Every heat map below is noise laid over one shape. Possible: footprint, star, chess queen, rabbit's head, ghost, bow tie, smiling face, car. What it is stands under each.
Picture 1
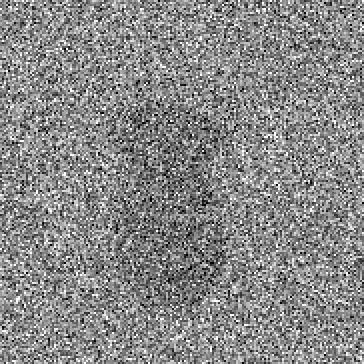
footprint
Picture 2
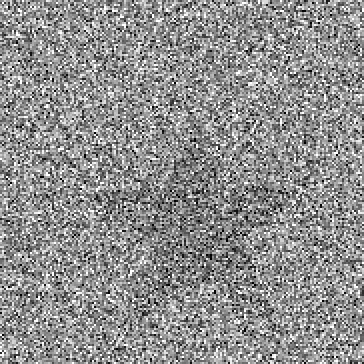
star
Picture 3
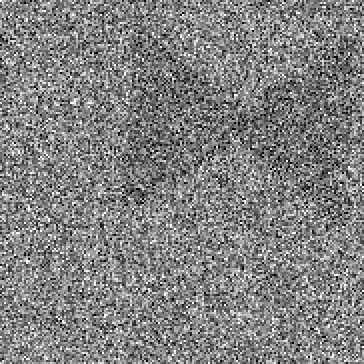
bow tie
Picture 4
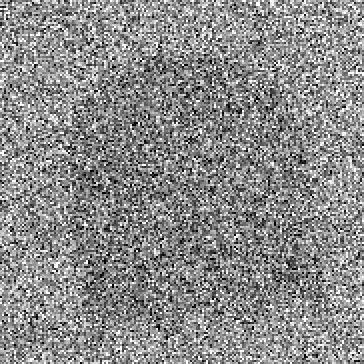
ghost
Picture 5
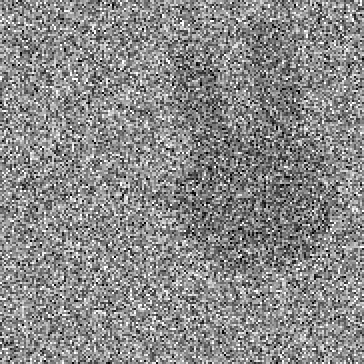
rabbit's head
